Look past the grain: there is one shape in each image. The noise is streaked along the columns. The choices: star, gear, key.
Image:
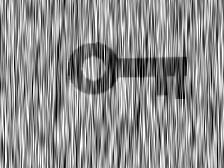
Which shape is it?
key
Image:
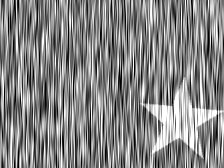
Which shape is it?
star
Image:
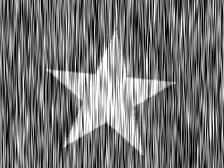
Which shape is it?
star
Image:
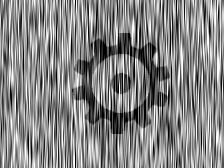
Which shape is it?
gear
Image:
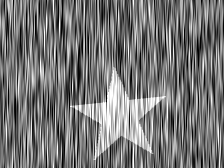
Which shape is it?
star
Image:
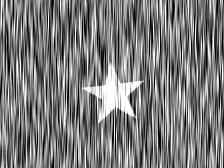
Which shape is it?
star
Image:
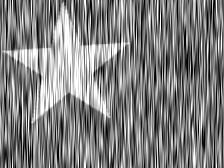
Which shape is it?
star
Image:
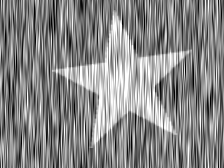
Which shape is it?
star
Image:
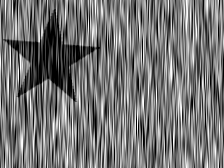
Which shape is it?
star
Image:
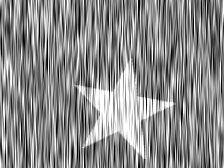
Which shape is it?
star
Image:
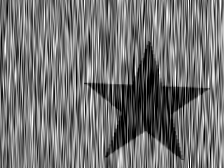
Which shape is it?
star
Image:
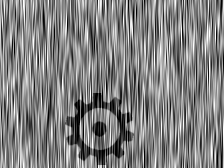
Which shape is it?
gear
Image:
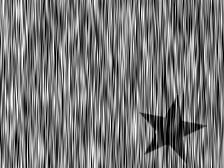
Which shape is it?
star
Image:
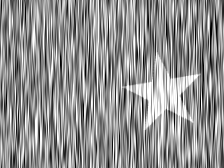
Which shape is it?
star
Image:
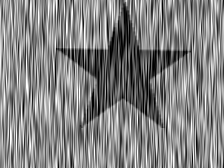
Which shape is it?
star
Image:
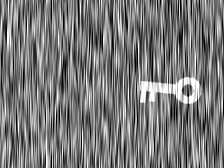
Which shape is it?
key
